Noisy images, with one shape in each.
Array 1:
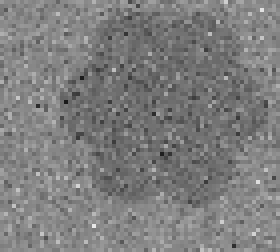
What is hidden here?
dark flower
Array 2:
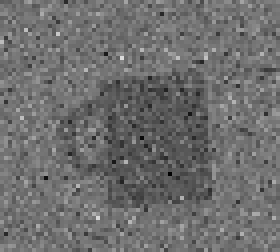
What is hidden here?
dark cup
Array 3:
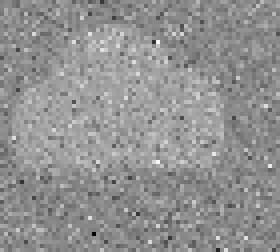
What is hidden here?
light cloud
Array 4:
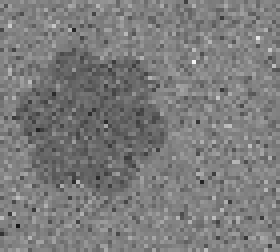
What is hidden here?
dark flower
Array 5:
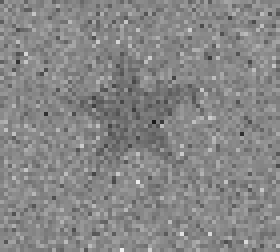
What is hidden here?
dark star
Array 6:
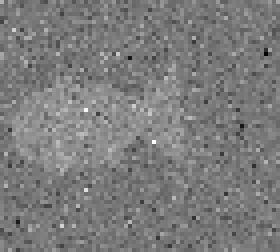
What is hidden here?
light fish
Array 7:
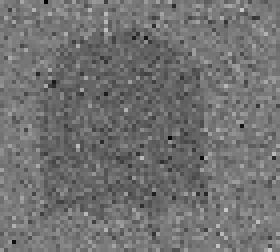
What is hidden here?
dark ghost
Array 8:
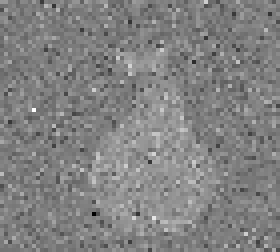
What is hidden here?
light pear
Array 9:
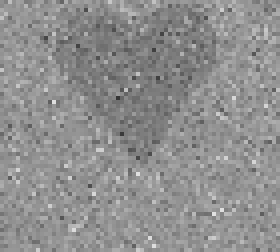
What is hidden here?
dark heart
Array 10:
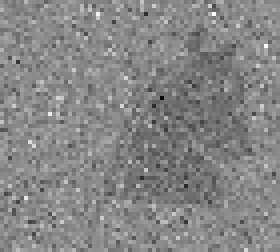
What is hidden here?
dark chess knight
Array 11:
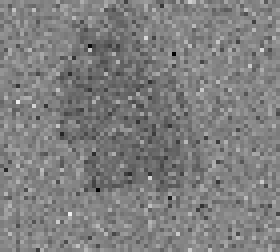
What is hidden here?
dark chess knight
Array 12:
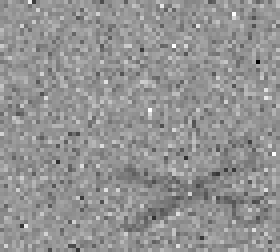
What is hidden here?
dark pair of scissors
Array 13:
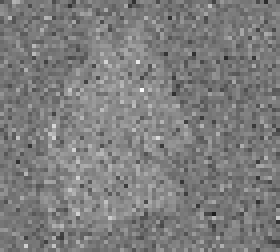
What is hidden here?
light chess knight
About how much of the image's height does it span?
nearly all
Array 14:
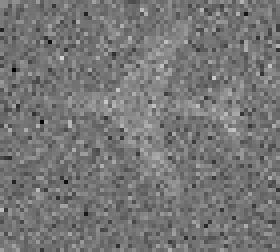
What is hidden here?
light airplane
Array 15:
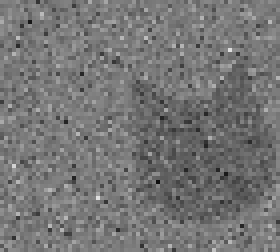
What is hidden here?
dark cat's head
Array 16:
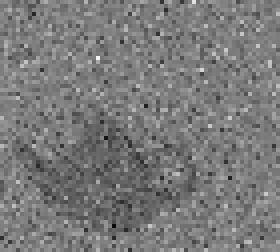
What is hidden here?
dark teapot
